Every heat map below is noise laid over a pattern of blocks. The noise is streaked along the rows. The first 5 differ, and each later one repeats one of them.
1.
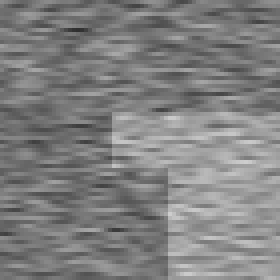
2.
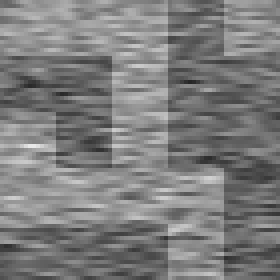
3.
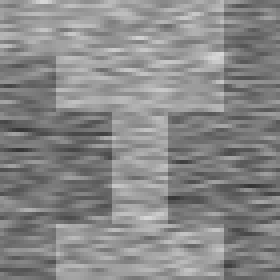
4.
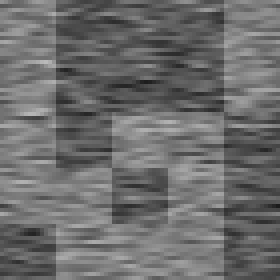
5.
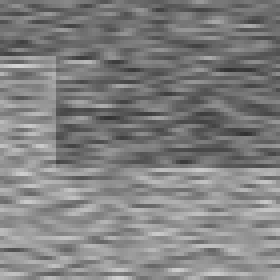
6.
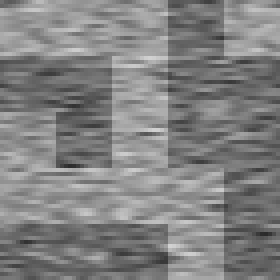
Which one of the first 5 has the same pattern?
2
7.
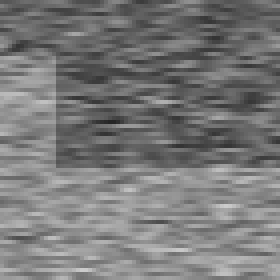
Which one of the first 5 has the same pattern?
5
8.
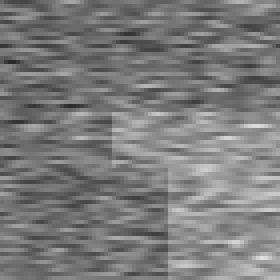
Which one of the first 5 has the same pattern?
1
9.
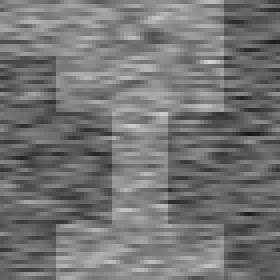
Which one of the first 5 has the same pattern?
3
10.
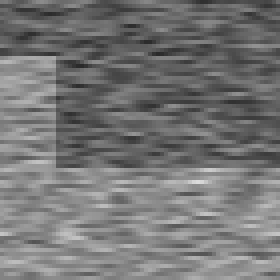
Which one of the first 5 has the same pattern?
5
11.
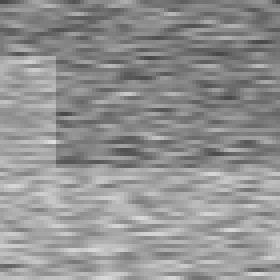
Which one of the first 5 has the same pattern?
5
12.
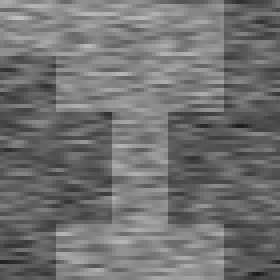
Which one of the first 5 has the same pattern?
3
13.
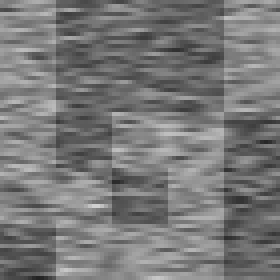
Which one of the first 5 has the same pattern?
4
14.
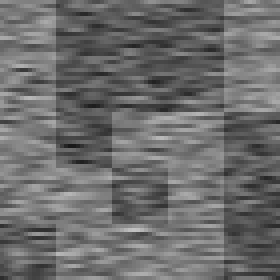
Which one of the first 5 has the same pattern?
4
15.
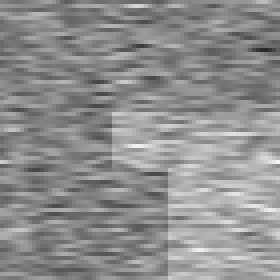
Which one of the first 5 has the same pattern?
1
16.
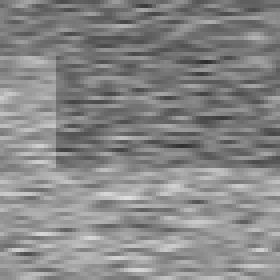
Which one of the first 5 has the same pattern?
5
